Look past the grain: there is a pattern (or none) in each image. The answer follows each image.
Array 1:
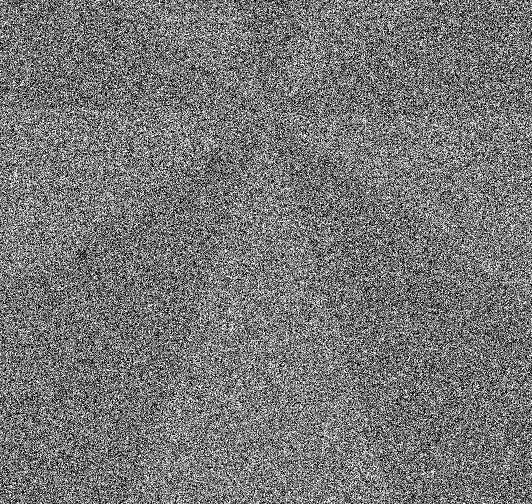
spokes from one point
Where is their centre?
top middle
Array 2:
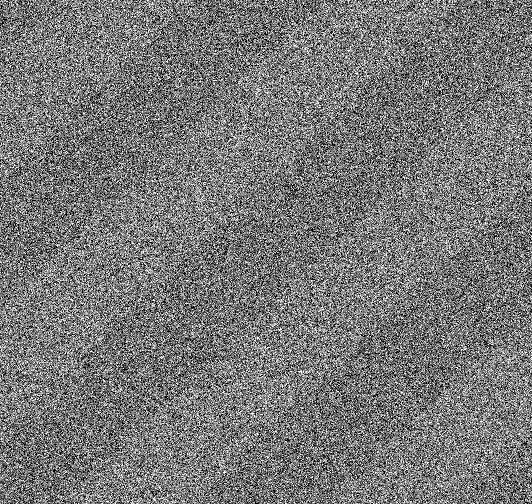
diagonal stripes
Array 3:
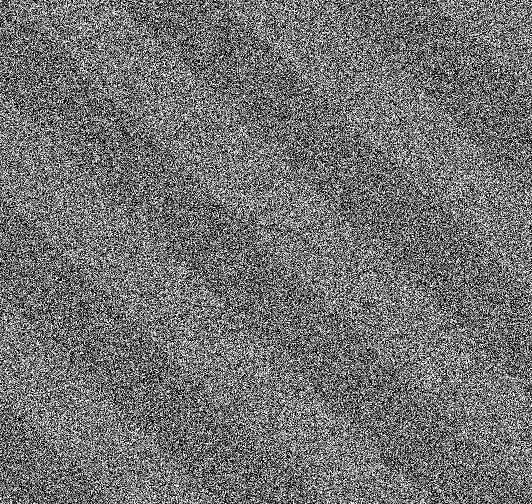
diagonal stripes
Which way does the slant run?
top left to bottom right
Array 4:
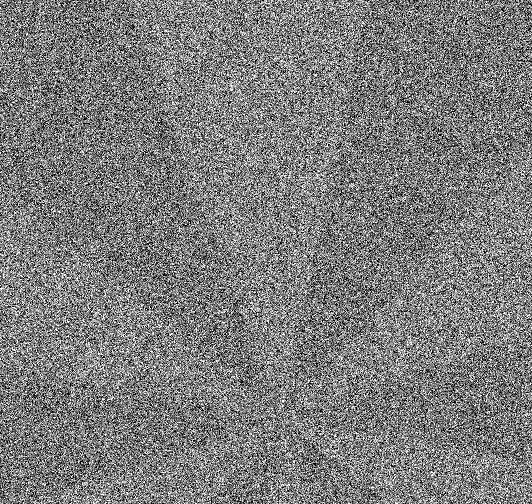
spokes from one point
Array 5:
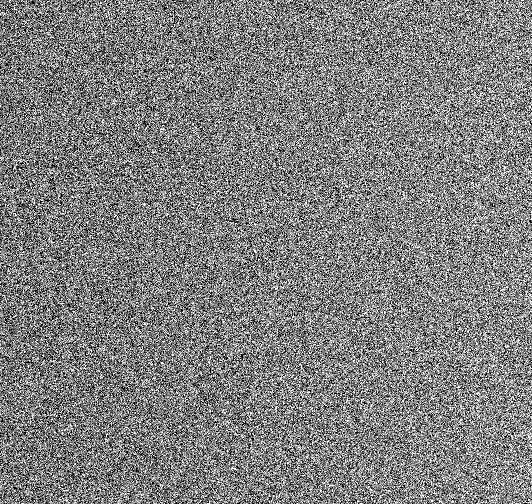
a smooth slope
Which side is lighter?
right
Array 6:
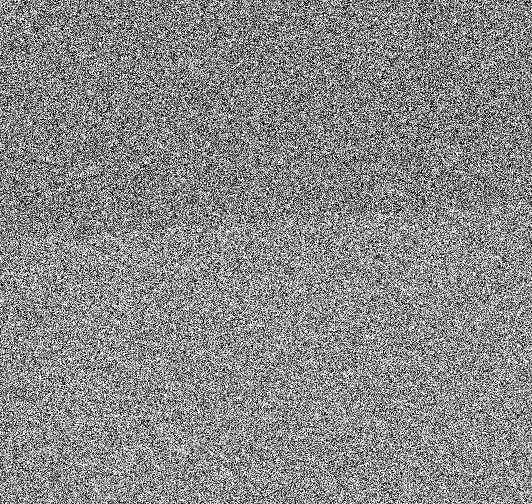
a sharp edge
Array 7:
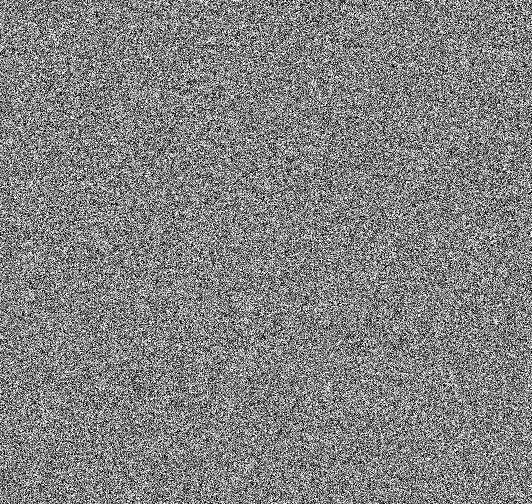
only noise
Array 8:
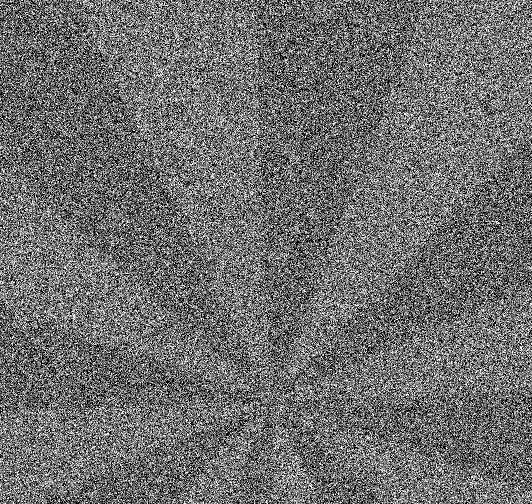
spokes from one point
